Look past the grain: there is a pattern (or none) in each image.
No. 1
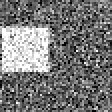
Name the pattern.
one block
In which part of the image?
middle left
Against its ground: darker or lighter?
lighter
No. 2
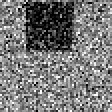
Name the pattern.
one block
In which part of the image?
top middle
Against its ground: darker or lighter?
darker
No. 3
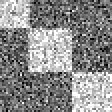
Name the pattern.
blocks along the diagonal
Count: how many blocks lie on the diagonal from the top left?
3
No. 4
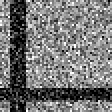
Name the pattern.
bands of rows crossing bands of columns
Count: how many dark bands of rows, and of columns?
1 and 1
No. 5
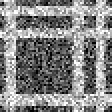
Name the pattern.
bands of rows crossing bands of columns
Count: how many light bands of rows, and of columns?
3 and 3
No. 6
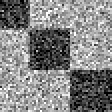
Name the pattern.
blocks along the diagonal
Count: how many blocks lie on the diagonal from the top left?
3
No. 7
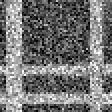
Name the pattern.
bands of rows crossing bands of columns
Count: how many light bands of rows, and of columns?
2 and 2
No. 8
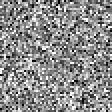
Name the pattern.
only noise
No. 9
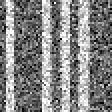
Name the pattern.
bands of columns
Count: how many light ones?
4
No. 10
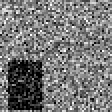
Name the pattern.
one block
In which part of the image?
bottom left
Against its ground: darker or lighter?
darker
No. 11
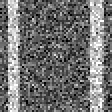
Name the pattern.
bands of columns
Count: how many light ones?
2
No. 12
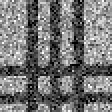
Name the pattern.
bands of rows crossing bands of columns
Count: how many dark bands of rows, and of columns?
2 and 3
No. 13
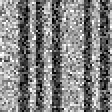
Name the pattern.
bands of columns
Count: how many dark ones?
5
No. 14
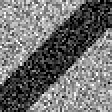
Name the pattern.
a diagonal band
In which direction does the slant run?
bottom left to top right
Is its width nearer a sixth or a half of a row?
a half
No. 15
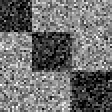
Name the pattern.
blocks along the diagonal
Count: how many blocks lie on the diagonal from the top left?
3
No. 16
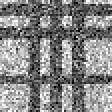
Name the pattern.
bands of rows crossing bands of columns
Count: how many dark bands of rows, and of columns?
3 and 3
